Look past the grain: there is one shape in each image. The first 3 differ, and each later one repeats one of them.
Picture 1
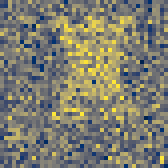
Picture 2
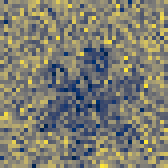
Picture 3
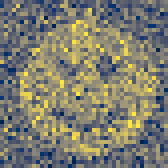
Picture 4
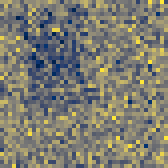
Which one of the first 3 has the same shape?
1
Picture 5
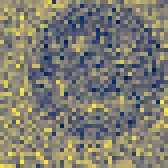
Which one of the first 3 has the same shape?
3
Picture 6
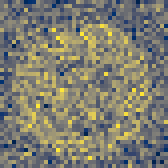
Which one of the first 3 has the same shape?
3
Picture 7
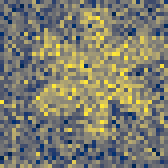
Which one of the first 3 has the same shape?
2
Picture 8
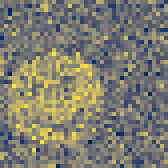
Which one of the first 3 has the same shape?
3
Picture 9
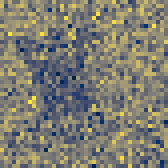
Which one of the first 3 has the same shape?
1
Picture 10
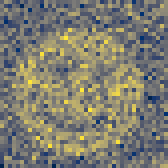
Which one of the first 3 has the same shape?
3
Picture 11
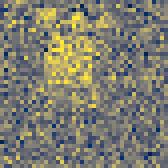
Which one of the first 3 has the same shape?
1
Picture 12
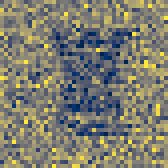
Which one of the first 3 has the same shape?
1
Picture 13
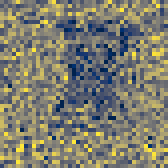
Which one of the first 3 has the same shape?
1
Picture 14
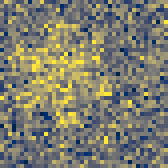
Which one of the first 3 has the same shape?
2
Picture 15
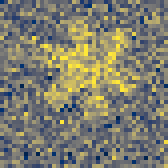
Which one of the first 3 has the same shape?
2
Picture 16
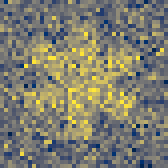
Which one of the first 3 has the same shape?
2
